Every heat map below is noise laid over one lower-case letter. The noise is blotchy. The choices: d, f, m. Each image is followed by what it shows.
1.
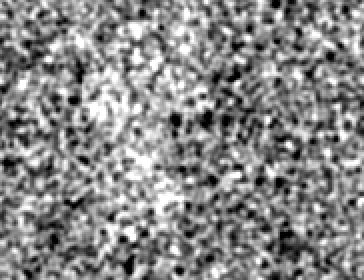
light f
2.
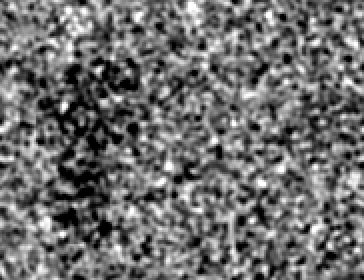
dark f
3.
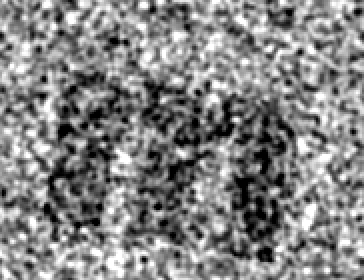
dark m
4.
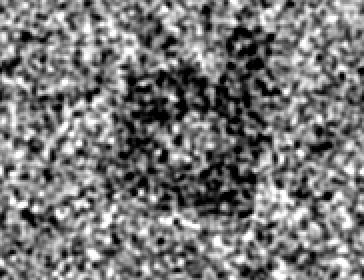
dark d
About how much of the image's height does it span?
two thirds
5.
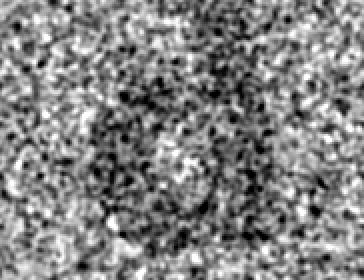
dark d
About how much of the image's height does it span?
nearly all
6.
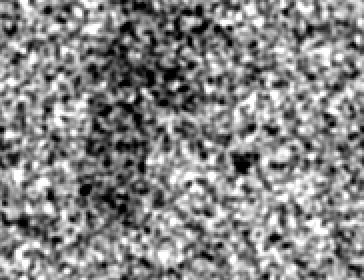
dark f
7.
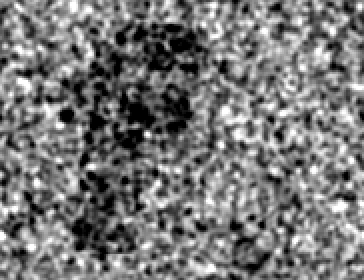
dark f
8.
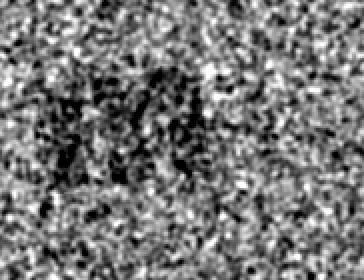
dark m
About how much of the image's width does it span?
half
